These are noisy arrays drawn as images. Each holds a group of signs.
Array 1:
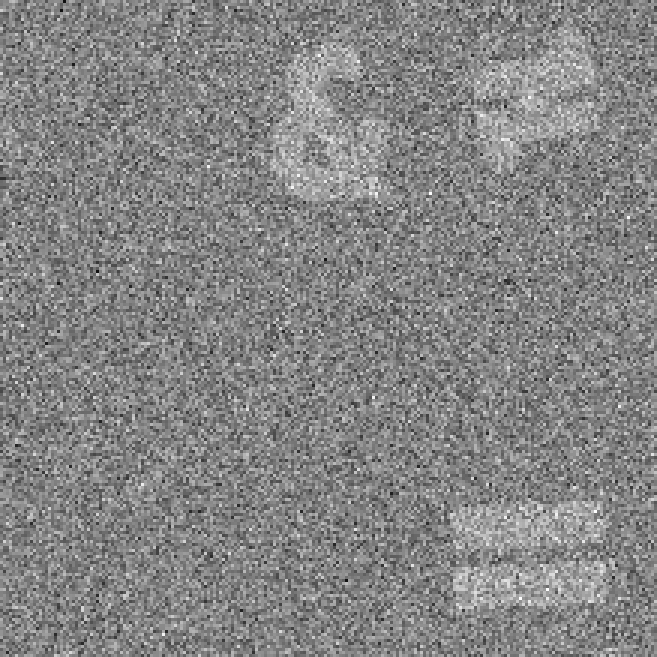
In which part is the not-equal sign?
top right
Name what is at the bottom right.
equals sign
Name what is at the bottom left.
nothing
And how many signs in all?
3
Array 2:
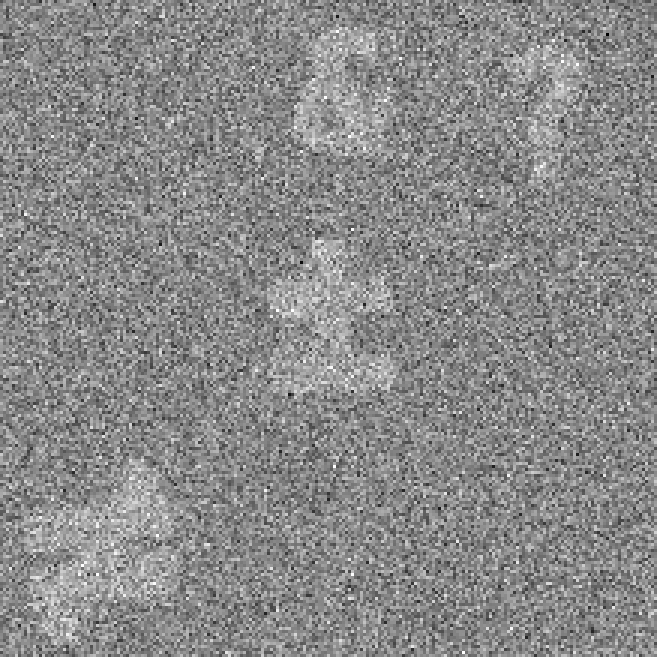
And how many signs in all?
4
